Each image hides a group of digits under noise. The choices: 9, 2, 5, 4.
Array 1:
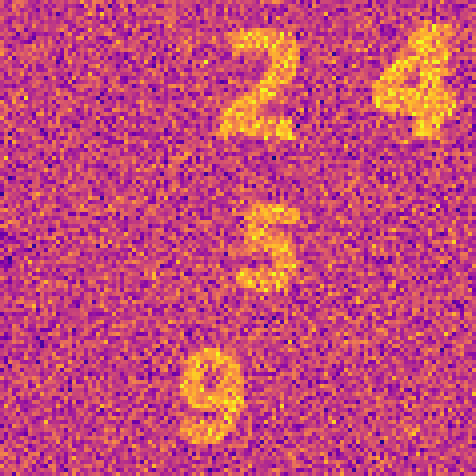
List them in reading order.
top middle: 2; top right: 4; centre: 5; bottom middle: 9
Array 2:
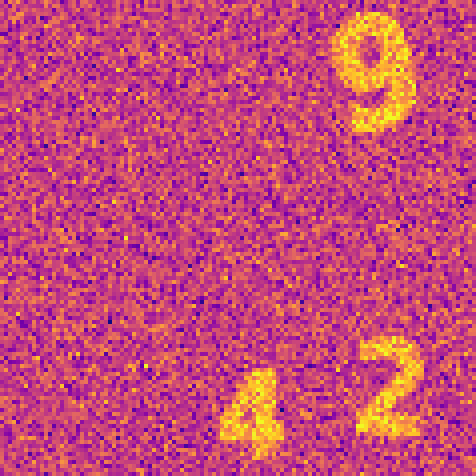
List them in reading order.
top right: 9; bottom middle: 4; bottom right: 2
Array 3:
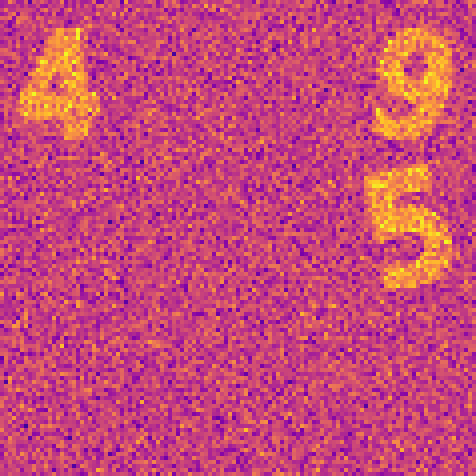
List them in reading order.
top left: 4; top right: 9; middle right: 5
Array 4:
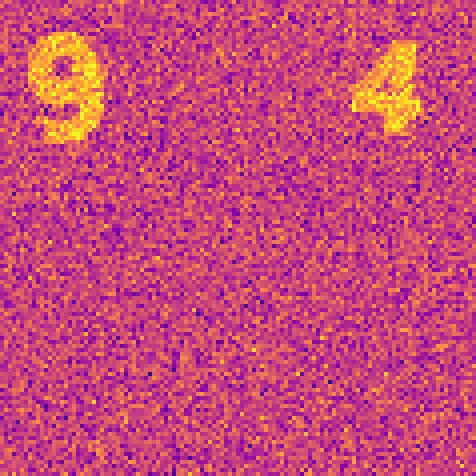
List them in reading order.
top left: 9; top right: 4
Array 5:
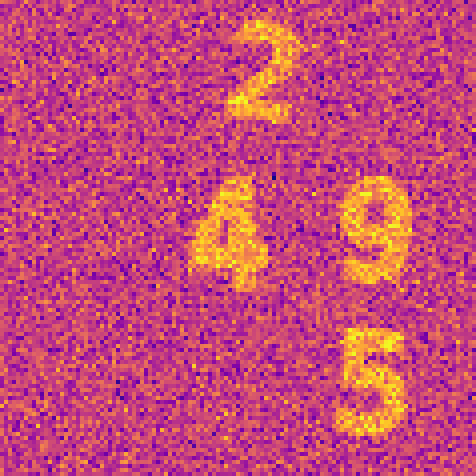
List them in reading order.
top middle: 2; centre: 4; middle right: 9; bottom right: 5
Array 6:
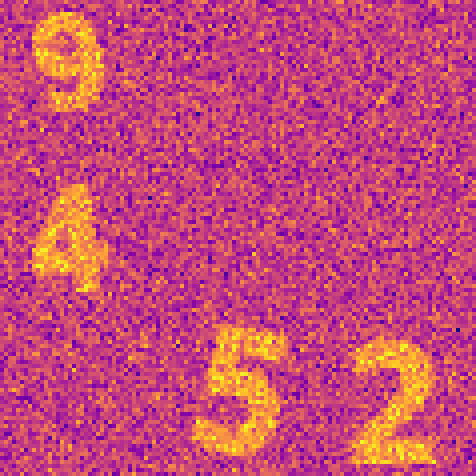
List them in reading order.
top left: 9; middle left: 4; bottom middle: 5; bottom right: 2
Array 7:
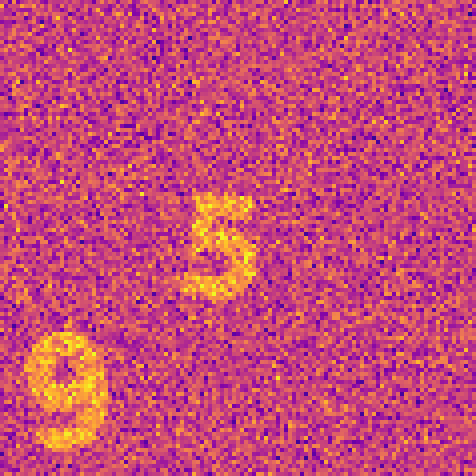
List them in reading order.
centre: 5; bottom left: 9
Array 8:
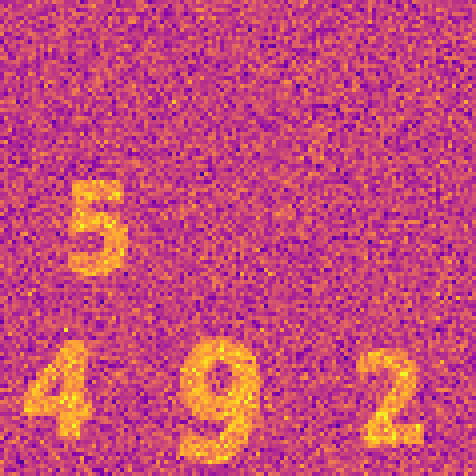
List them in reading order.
middle left: 5; bottom left: 4; bottom middle: 9; bottom right: 2
